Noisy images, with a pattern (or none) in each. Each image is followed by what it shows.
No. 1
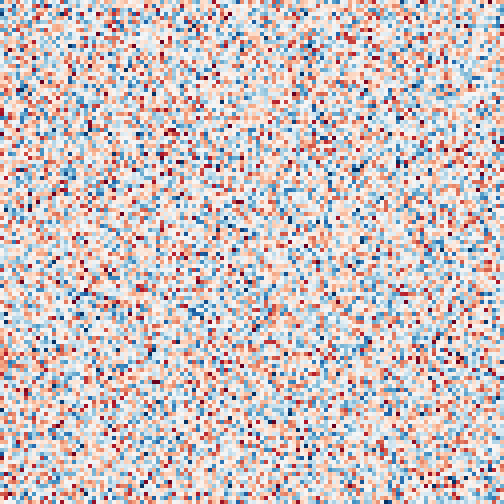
only noise
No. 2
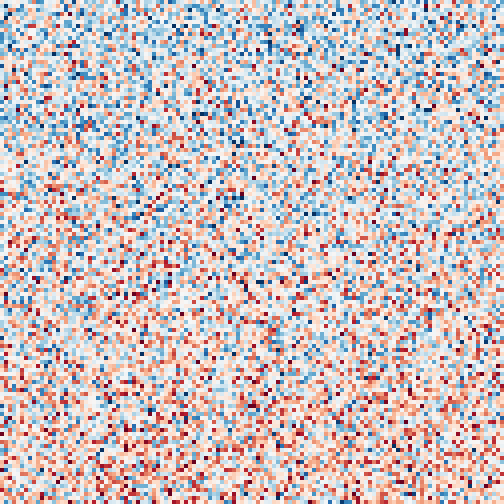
a smooth slope
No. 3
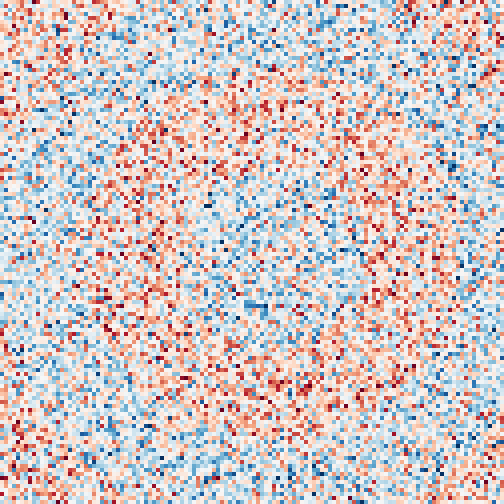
rings round one point
